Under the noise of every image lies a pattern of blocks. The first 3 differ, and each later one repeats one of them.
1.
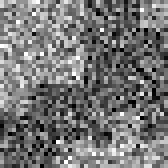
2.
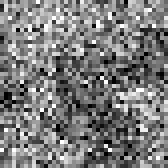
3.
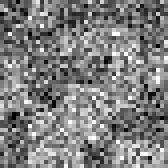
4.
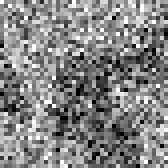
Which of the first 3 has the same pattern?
2
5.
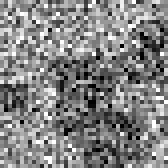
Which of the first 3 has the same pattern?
2
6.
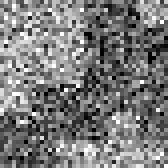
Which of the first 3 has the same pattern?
1
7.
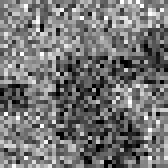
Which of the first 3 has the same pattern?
2
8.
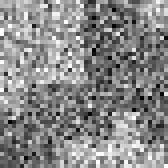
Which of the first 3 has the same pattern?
1
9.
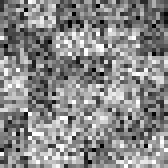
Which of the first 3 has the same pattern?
3
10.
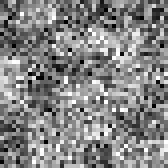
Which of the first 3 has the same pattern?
3
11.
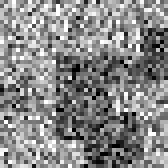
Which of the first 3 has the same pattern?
2
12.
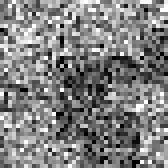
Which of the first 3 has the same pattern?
2
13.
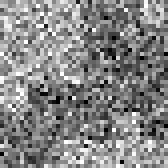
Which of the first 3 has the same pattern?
1
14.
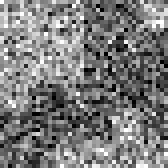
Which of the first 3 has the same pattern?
1
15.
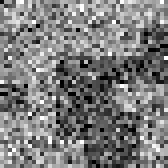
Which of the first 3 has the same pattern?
2
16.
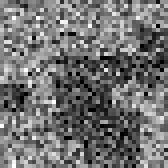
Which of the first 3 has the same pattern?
2
